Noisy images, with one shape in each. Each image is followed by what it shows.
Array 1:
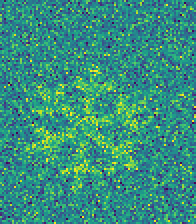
light snowflake
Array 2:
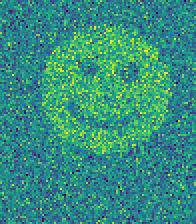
light smiling face
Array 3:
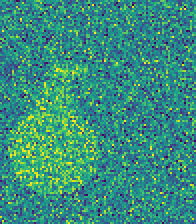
light pear
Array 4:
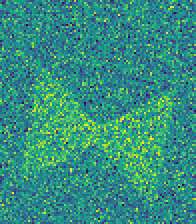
light bow tie
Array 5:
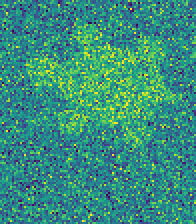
light turtle
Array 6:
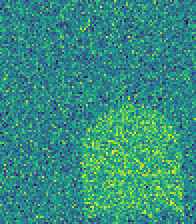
light ghost
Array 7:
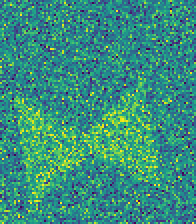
light bow tie
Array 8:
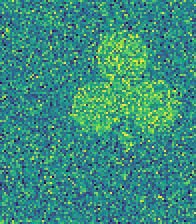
light club
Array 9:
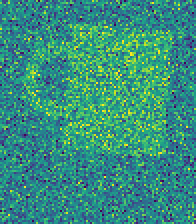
light cup
